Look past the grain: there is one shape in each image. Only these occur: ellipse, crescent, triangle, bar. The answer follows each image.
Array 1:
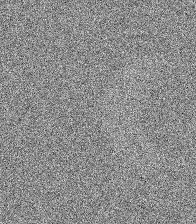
crescent
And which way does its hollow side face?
right
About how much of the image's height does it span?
half
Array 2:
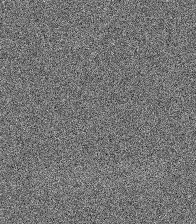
bar
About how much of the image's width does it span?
two thirds
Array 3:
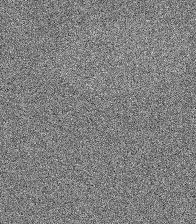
ellipse
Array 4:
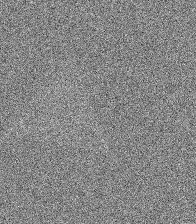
triangle
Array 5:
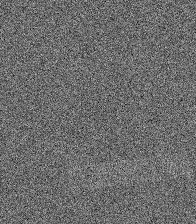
bar
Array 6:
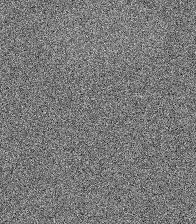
ellipse
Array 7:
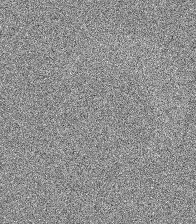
crescent
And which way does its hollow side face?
down and left
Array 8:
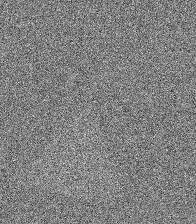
triangle
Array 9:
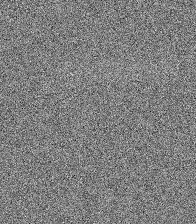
bar
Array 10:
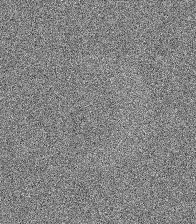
crescent
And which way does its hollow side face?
left
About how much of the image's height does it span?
half
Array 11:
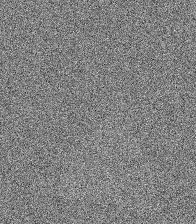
triangle
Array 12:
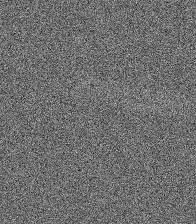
bar
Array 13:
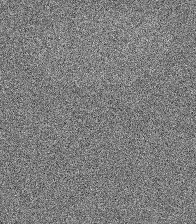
ellipse
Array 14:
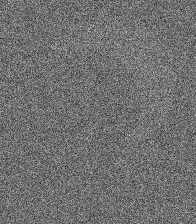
crescent
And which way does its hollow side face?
down and left
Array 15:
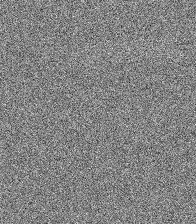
bar
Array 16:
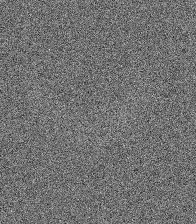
crescent
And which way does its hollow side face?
up
